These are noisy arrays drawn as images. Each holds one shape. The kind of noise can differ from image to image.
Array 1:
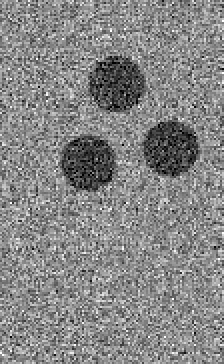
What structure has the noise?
low rank plus noise
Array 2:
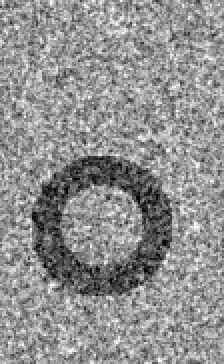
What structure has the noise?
blotchy
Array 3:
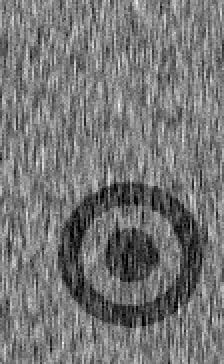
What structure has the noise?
streaked along the columns
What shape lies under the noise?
bullseye
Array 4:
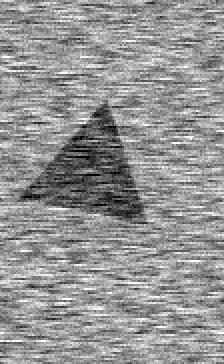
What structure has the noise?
streaked along the rows
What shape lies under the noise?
triangle
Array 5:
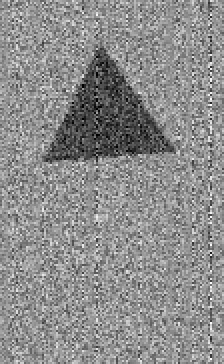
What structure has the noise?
columns of uneven size
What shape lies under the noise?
triangle
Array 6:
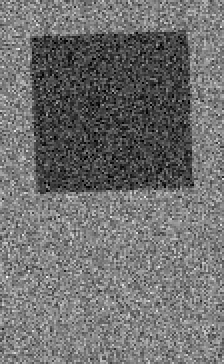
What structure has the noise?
independent entries
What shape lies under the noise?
square
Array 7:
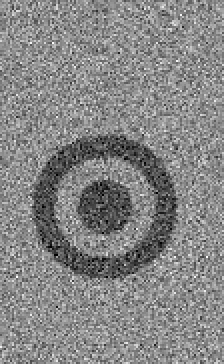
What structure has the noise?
low rank plus noise
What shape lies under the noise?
bullseye
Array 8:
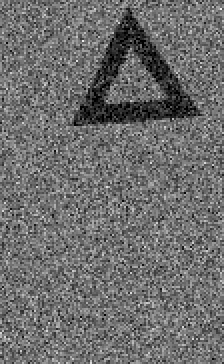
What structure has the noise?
independent entries
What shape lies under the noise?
triangle frame
